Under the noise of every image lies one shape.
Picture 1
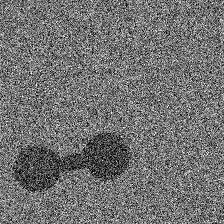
dumbbell
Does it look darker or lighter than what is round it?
darker
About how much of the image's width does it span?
half
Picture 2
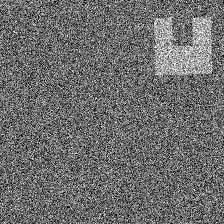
square with a notch
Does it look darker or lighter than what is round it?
lighter
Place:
top right
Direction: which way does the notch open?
up
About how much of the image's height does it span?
a quarter
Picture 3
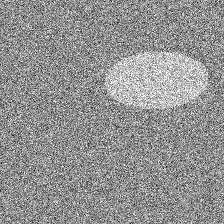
ellipse
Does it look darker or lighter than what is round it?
lighter
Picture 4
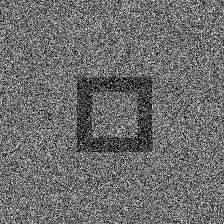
square frame
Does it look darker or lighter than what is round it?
darker
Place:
centre
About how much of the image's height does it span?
a third
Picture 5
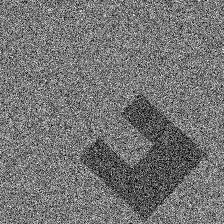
square with a notch
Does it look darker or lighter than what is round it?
darker
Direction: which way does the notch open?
up and left
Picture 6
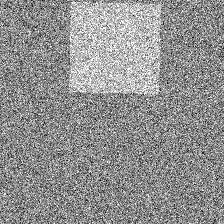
square
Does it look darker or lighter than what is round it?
lighter
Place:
top middle
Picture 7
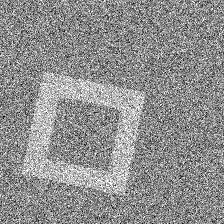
square frame
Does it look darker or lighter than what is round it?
lighter
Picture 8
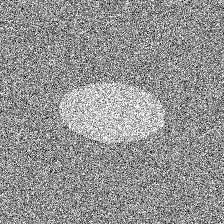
ellipse
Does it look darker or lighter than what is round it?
lighter
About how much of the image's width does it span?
half
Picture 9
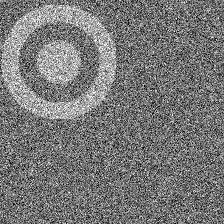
bullseye
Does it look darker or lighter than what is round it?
lighter
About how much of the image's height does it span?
half
